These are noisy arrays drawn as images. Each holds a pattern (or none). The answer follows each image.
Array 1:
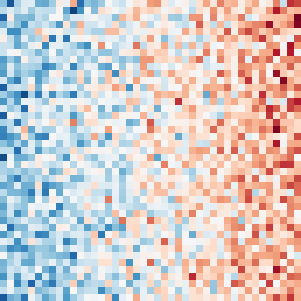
a smooth slope
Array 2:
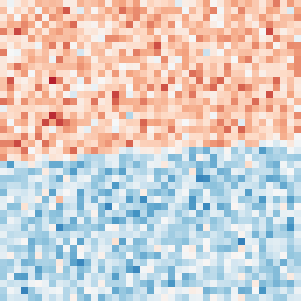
a sharp edge
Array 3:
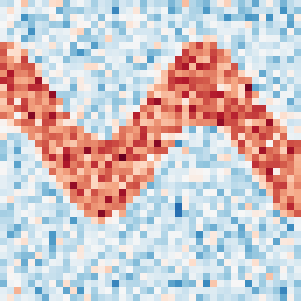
a wavy band
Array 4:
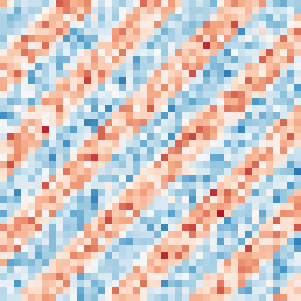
diagonal stripes
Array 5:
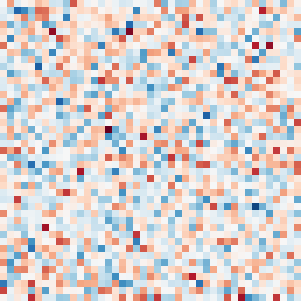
only noise
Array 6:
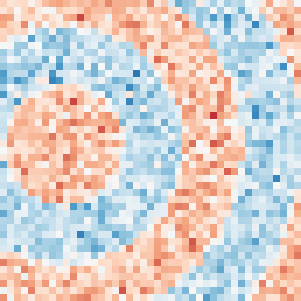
rings round one point
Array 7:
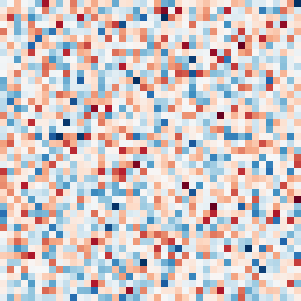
only noise
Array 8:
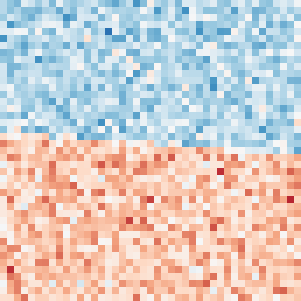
a sharp edge
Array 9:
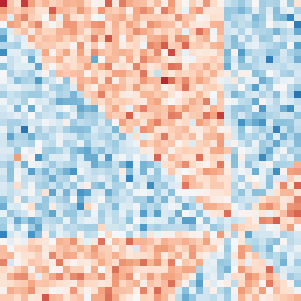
spokes from one point
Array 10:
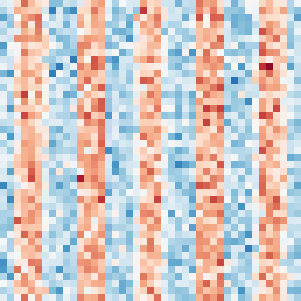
vertical stripes
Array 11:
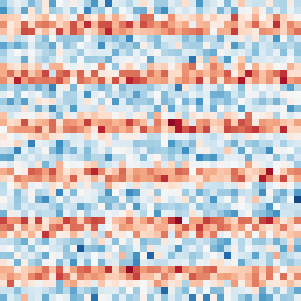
horizontal stripes
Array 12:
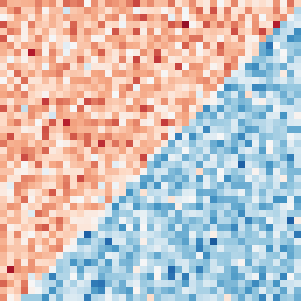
a sharp edge
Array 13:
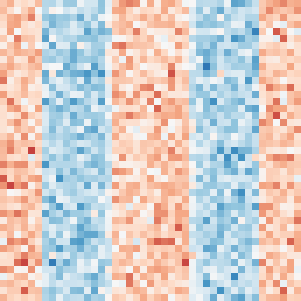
vertical stripes
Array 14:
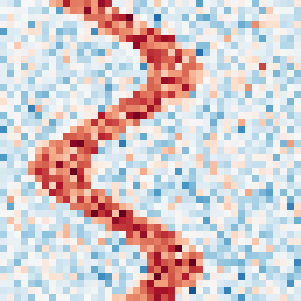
a wavy band
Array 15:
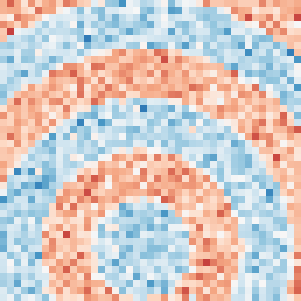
rings round one point
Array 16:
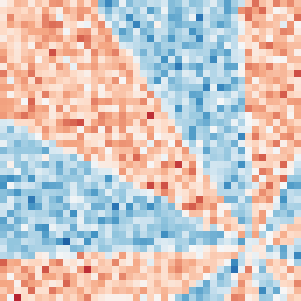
spokes from one point
